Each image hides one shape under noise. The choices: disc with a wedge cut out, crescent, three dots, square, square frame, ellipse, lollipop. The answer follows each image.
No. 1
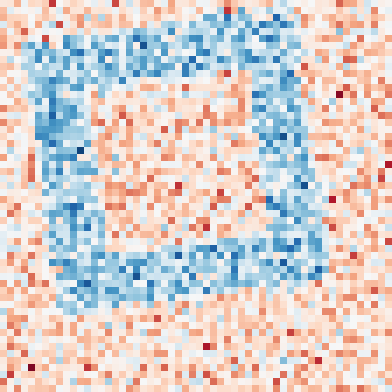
square frame
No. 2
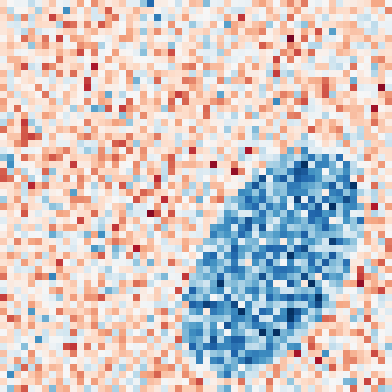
ellipse
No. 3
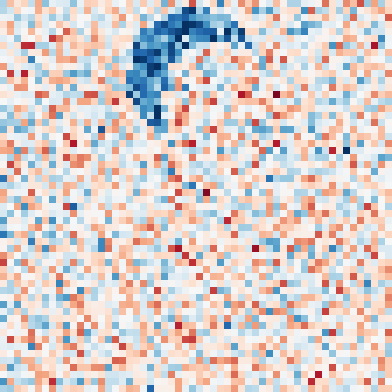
crescent
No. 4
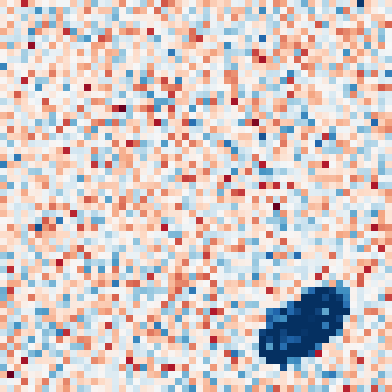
ellipse
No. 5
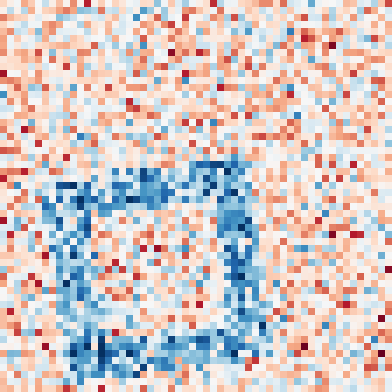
square frame
